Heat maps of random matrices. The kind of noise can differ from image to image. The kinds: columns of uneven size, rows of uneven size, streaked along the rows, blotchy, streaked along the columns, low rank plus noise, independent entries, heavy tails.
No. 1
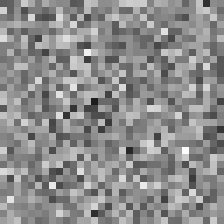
independent entries
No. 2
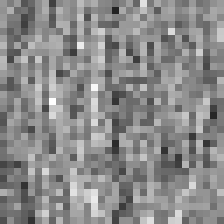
streaked along the columns
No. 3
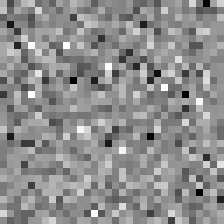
heavy tails
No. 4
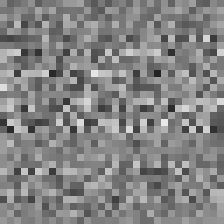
rows of uneven size
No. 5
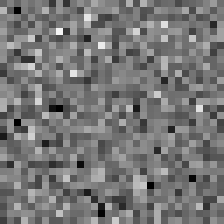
heavy tails
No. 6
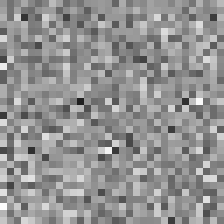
low rank plus noise
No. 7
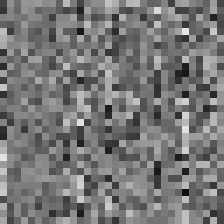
columns of uneven size
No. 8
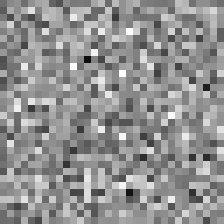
independent entries
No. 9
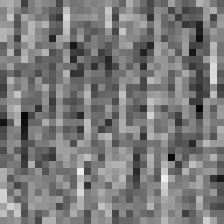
streaked along the columns
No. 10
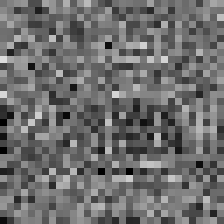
low rank plus noise
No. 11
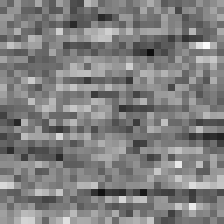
streaked along the rows
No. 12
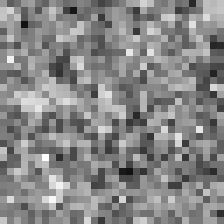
blotchy
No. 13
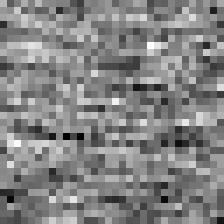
streaked along the rows
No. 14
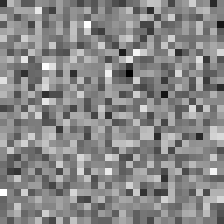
low rank plus noise
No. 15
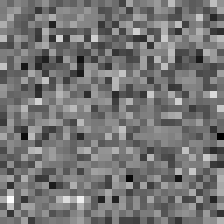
low rank plus noise
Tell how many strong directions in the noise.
five to eight
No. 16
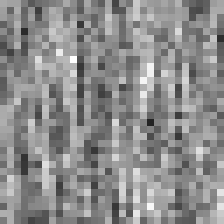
streaked along the columns
